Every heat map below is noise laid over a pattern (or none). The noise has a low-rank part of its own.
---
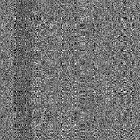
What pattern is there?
one band of columns
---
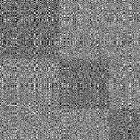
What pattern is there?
blocks along the diagonal
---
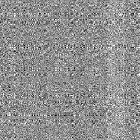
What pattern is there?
one band of columns
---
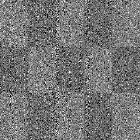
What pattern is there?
a checkerboard
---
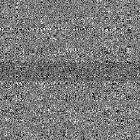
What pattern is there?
one band of rows
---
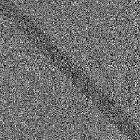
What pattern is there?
a diagonal band
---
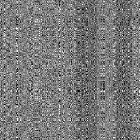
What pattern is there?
bands of columns
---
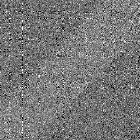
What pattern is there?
a diagonal band
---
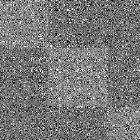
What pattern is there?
blocks along the diagonal
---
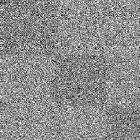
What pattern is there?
blocks along the diagonal
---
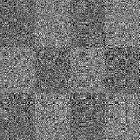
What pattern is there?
a checkerboard
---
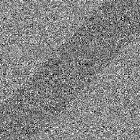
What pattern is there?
a diagonal band
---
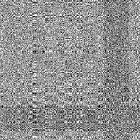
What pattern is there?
bands of rows crossing bands of columns
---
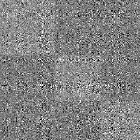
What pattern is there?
blocks along the diagonal
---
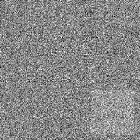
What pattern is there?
one block
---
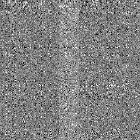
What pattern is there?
one band of columns
